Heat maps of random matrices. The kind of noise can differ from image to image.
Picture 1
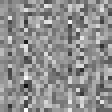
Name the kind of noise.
columns of uneven size
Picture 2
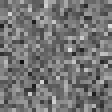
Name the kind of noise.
independent entries
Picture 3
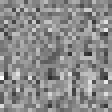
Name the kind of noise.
low rank plus noise
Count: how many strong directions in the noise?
two
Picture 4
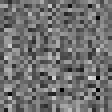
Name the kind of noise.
low rank plus noise
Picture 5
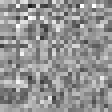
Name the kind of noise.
low rank plus noise
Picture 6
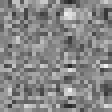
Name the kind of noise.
low rank plus noise
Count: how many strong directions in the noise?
one
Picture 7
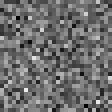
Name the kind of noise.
independent entries
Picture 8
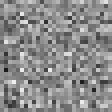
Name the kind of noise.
low rank plus noise
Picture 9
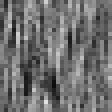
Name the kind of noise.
streaked along the columns
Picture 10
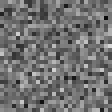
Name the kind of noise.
independent entries
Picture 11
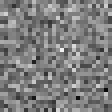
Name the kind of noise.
low rank plus noise
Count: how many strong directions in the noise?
five to eight
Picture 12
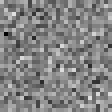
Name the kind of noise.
independent entries
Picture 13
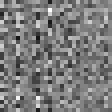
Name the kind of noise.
columns of uneven size
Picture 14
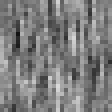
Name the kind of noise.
streaked along the columns
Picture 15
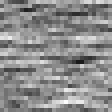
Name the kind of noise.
streaked along the rows
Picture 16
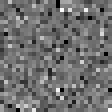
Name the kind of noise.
heavy tails
